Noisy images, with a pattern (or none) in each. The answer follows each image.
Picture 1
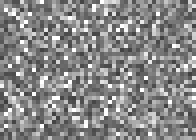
only noise
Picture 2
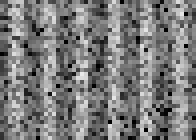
vertical stripes
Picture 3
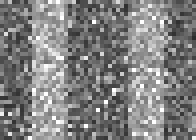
vertical stripes
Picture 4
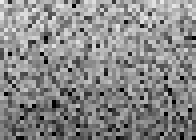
a smooth slope
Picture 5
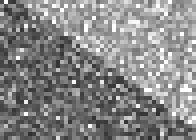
a sharp edge
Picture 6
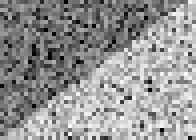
a sharp edge
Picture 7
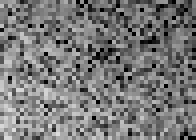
a smooth slope
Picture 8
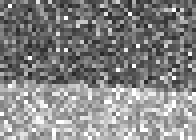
a sharp edge
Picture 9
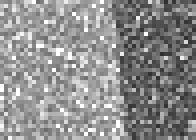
a sharp edge
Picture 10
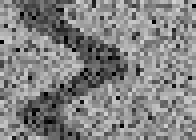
a wavy band
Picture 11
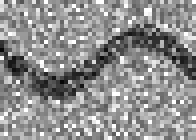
a wavy band
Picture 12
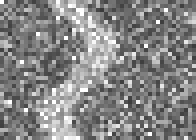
a wavy band
